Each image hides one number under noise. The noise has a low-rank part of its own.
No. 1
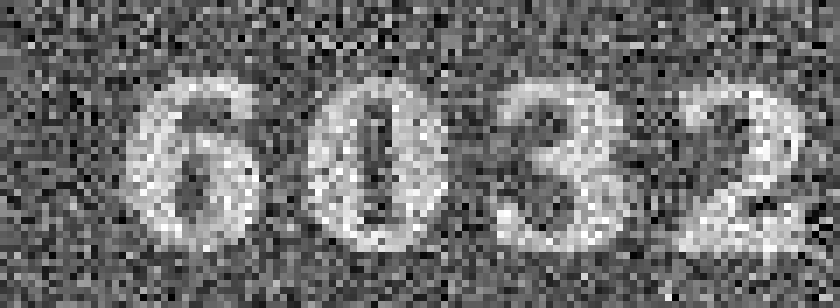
6032
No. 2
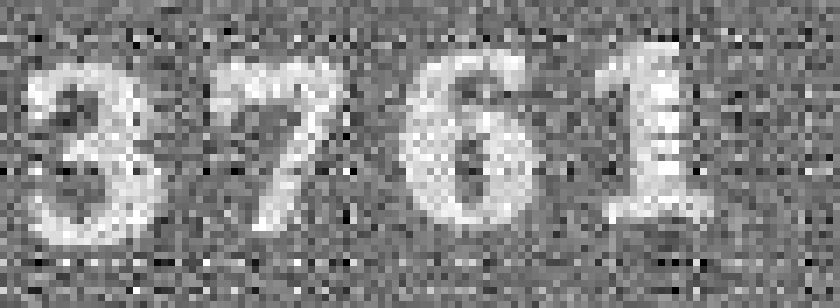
3761
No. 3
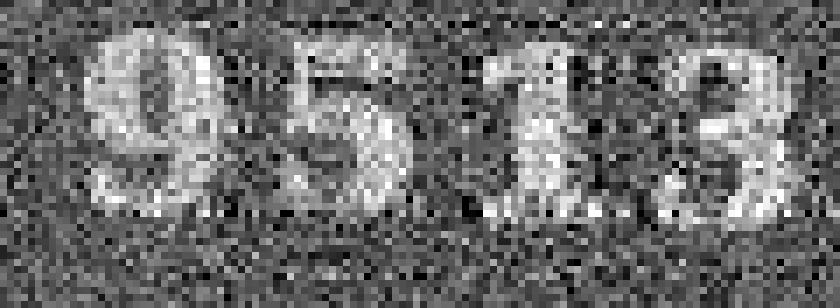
9513
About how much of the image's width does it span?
nearly all
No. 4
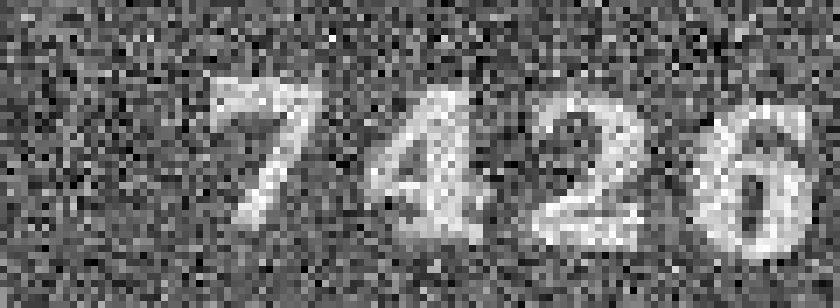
7426
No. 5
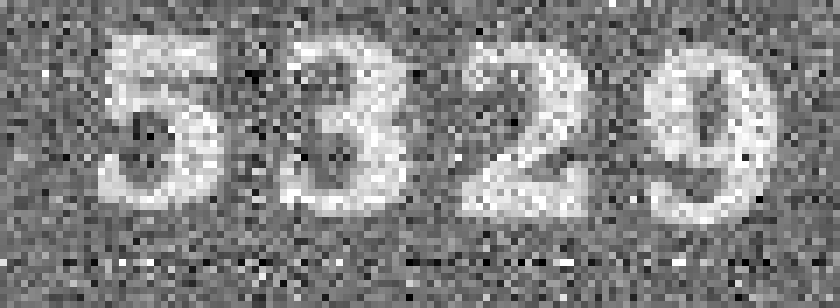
5329
